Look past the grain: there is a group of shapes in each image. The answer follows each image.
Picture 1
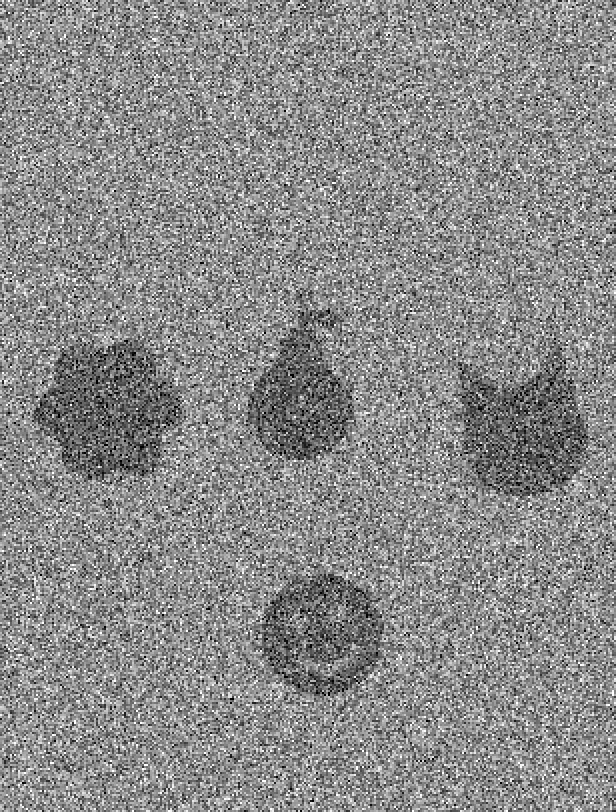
middle left: flower; centre: pear; middle right: cat's head; bottom middle: smiling face
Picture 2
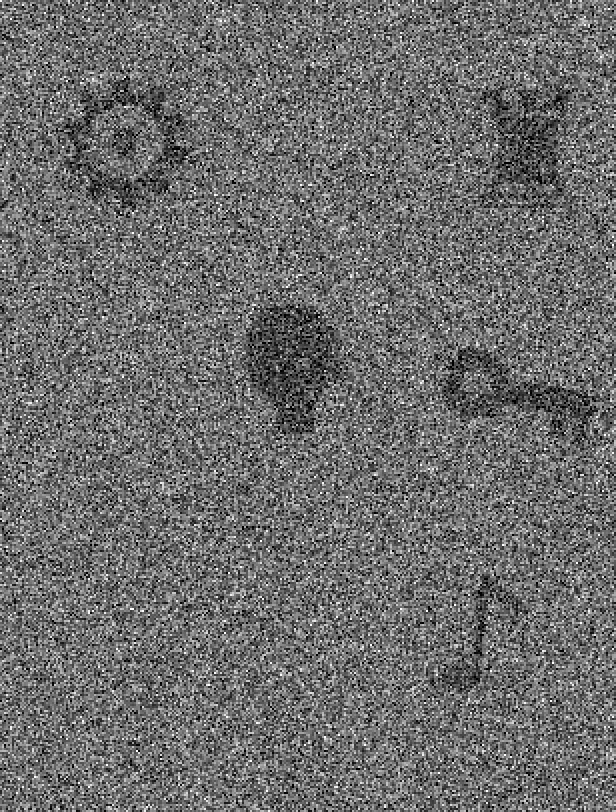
top left: gear; top right: chess rook; centre: light bulb; middle right: key; bottom right: musical note
